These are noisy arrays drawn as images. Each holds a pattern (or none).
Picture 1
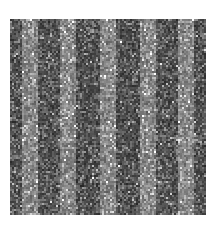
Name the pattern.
vertical stripes
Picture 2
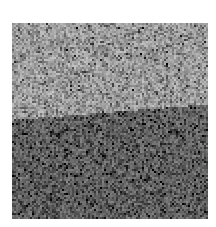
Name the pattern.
a sharp edge
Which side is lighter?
top
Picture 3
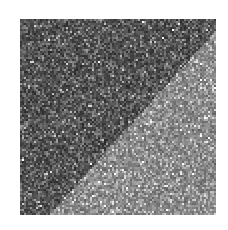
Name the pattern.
a sharp edge
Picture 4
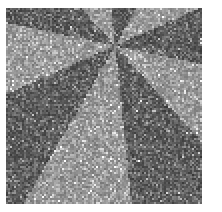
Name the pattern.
spokes from one point
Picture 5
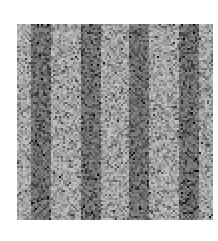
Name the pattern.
vertical stripes
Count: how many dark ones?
4
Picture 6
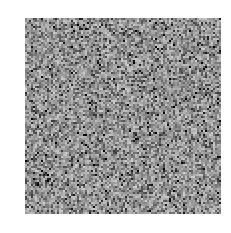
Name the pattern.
only noise
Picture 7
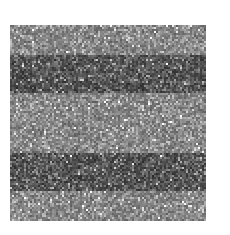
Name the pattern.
horizontal stripes
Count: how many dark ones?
2
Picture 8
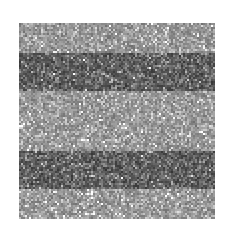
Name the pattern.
horizontal stripes
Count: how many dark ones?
2
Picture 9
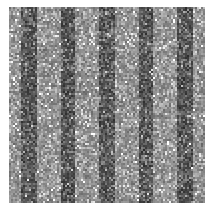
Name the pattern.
vertical stripes
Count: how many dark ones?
5
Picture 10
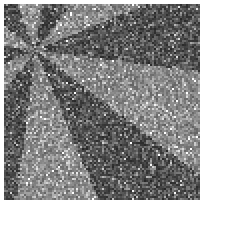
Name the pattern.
spokes from one point
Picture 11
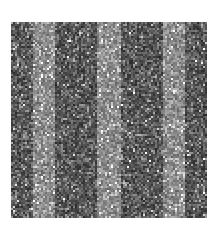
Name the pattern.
vertical stripes
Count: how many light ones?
3
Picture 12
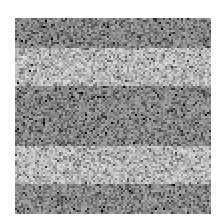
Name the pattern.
horizontal stripes
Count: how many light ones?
2
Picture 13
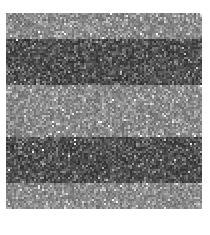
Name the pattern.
horizontal stripes
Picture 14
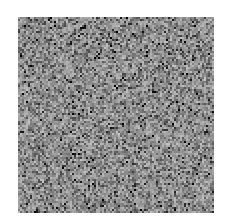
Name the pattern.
only noise
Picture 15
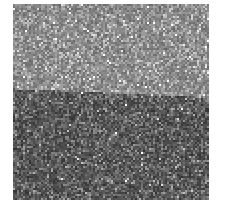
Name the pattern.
a sharp edge
